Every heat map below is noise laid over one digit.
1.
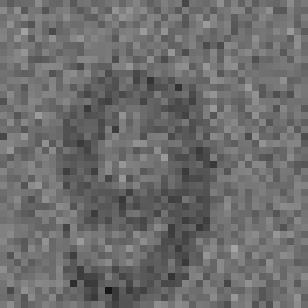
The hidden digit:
9
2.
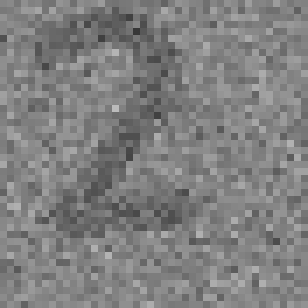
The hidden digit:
2
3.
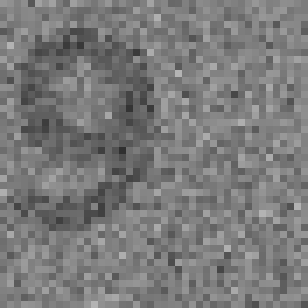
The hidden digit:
9
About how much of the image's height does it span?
two thirds
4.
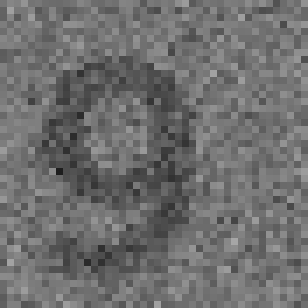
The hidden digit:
9
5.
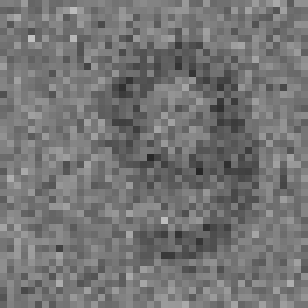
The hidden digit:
9
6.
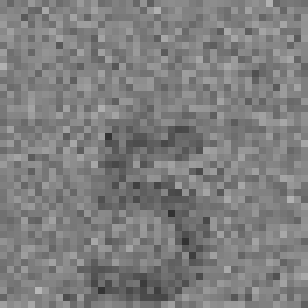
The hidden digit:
5
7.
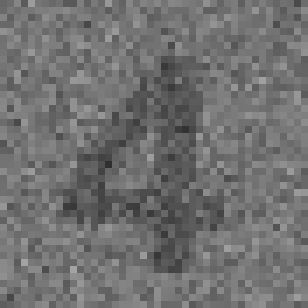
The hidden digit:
4
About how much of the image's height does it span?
two thirds
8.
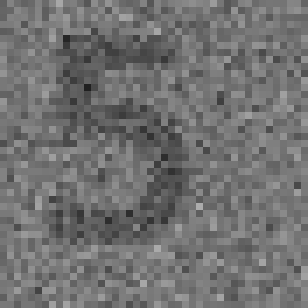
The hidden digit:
5
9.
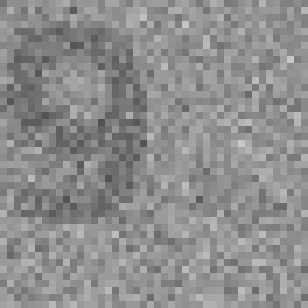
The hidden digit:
9
